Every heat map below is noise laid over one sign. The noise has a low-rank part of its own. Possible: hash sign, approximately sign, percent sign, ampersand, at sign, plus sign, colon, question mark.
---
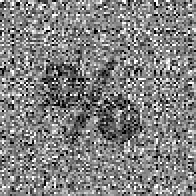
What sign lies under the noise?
percent sign
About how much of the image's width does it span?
half
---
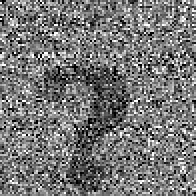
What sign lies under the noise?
question mark
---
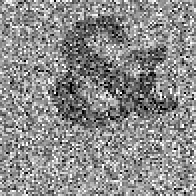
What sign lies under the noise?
ampersand
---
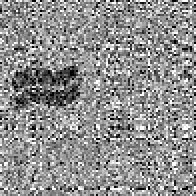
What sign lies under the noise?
approximately sign
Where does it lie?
middle left
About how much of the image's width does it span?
a third
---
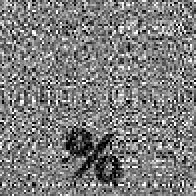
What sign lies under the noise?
percent sign
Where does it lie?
bottom middle
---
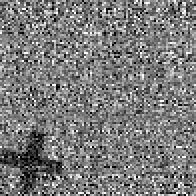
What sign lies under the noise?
plus sign
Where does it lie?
bottom left
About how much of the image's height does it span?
a third
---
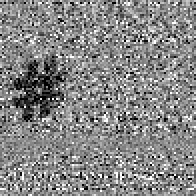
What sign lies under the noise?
hash sign
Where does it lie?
middle left
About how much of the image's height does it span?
a third
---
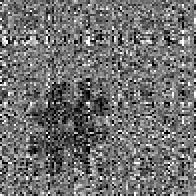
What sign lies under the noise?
hash sign
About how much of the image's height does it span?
half
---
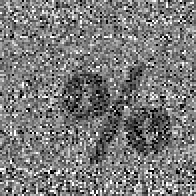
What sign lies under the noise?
percent sign
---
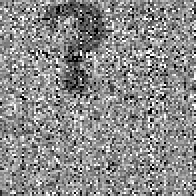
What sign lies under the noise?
question mark
